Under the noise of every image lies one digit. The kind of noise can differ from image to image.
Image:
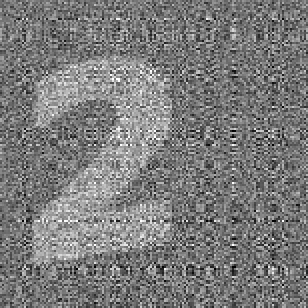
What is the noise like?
low rank plus noise
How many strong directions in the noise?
two
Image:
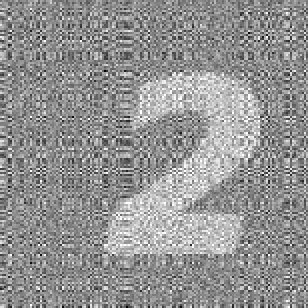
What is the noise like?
low rank plus noise
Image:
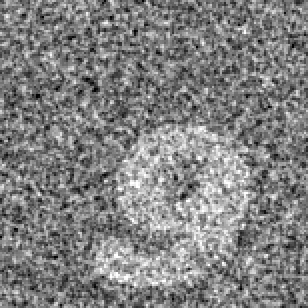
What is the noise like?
blotchy
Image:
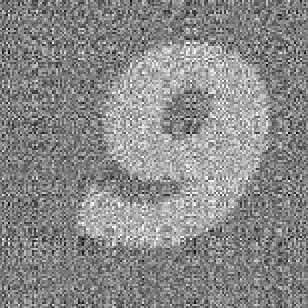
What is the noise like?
low rank plus noise
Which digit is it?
9
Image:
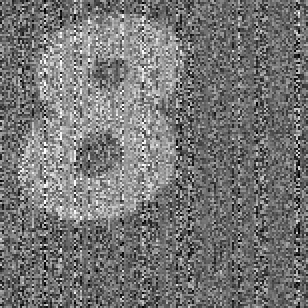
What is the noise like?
columns of uneven size
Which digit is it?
8
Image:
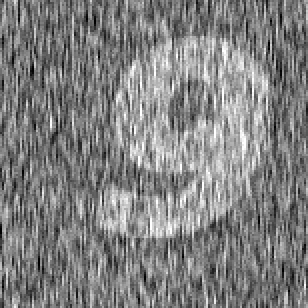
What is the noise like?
streaked along the columns
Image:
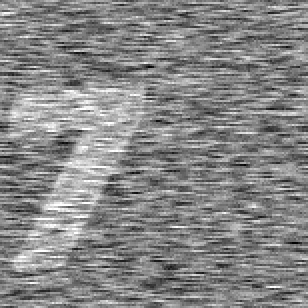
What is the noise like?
streaked along the rows
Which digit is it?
7
